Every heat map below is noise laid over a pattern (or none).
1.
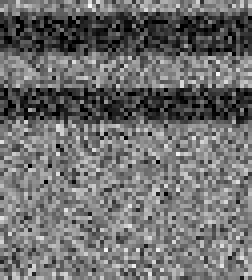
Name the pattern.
bands of rows
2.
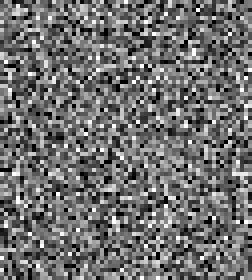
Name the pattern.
only noise
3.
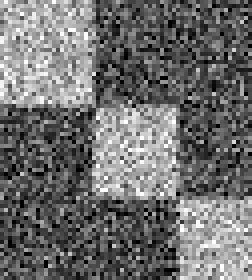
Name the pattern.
blocks along the diagonal
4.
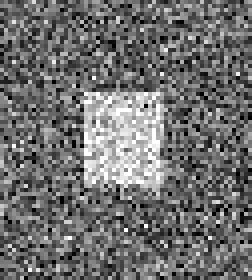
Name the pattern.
one block
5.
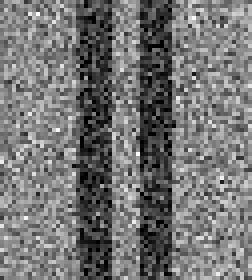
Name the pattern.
bands of columns
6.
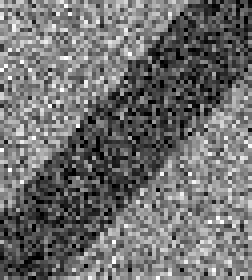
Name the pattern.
a diagonal band
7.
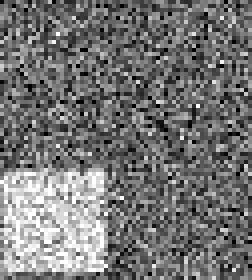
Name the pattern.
one block
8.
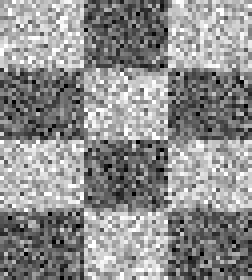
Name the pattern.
a checkerboard
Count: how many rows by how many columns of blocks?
4 by 3
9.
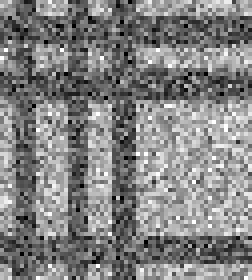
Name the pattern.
bands of rows crossing bands of columns
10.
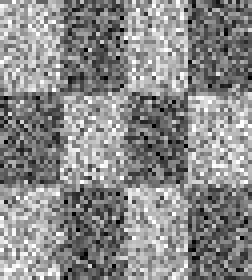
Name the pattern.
a checkerboard
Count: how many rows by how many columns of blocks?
3 by 4
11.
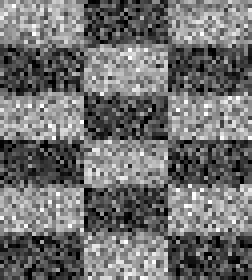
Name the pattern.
a checkerboard
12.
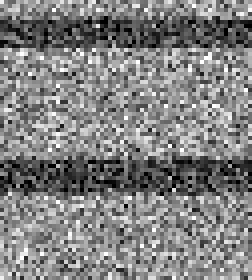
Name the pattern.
bands of rows
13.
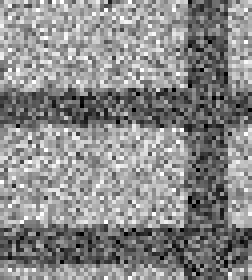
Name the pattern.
bands of rows crossing bands of columns
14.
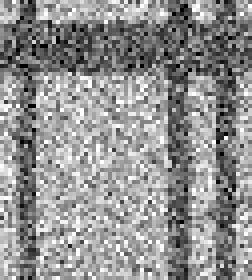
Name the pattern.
bands of rows crossing bands of columns
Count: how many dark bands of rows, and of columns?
1 and 3
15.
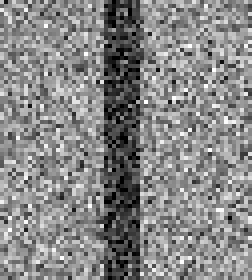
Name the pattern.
one band of columns
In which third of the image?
middle
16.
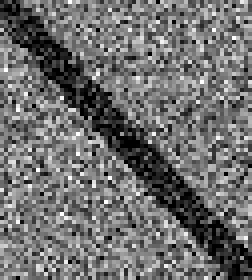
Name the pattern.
a diagonal band
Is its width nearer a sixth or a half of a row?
a sixth
